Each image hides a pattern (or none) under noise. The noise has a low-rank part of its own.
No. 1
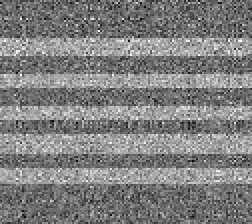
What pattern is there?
bands of rows
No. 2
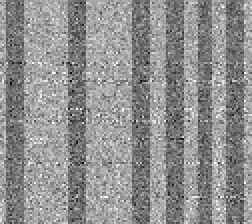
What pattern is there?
bands of columns
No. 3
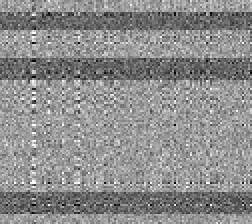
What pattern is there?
bands of rows
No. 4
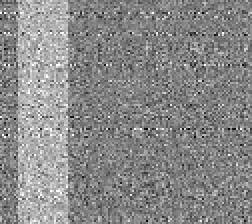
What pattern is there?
one band of columns
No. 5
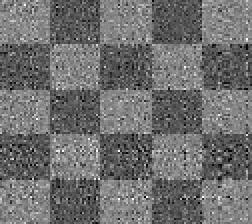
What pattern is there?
a checkerboard
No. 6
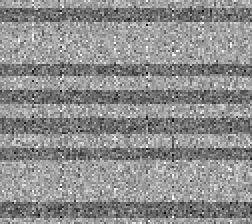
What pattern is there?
bands of rows
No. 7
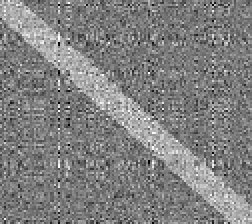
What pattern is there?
a diagonal band
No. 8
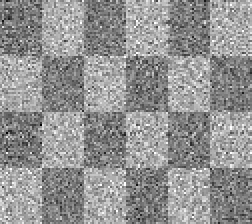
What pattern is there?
a checkerboard
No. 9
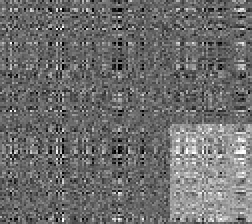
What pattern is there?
one block
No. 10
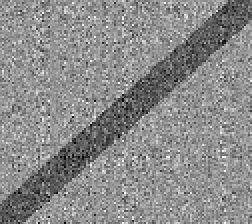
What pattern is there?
a diagonal band
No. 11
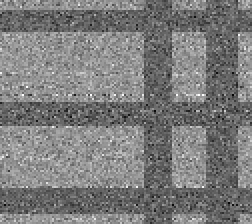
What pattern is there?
bands of rows crossing bands of columns
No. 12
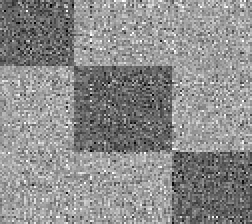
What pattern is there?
blocks along the diagonal
